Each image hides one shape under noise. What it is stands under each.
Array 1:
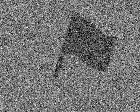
flag
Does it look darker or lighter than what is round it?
darker
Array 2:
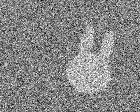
rabbit's head
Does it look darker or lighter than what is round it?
lighter
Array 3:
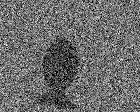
fish
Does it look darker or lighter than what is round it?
darker
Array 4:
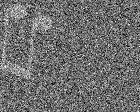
pair of musical notes
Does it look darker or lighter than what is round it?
lighter
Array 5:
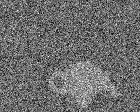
teapot
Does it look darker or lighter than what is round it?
lighter
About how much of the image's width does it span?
half
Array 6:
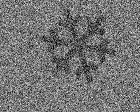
snowflake
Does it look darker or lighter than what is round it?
darker
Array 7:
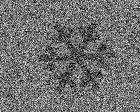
snowflake
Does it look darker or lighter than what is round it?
darker
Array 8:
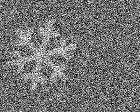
snowflake
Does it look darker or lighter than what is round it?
lighter
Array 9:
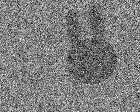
rabbit's head
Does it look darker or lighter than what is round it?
darker
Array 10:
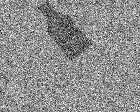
bottle
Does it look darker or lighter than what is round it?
darker
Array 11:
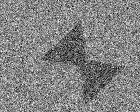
bow tie
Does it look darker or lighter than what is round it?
darker
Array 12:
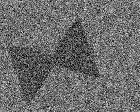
bow tie
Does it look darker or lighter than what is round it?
darker
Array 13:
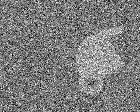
teapot
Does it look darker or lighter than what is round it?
lighter
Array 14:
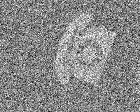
telephone
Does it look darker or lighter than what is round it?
lighter
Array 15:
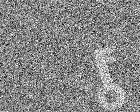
key
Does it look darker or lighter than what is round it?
lighter
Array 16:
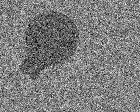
light bulb
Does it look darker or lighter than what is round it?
darker
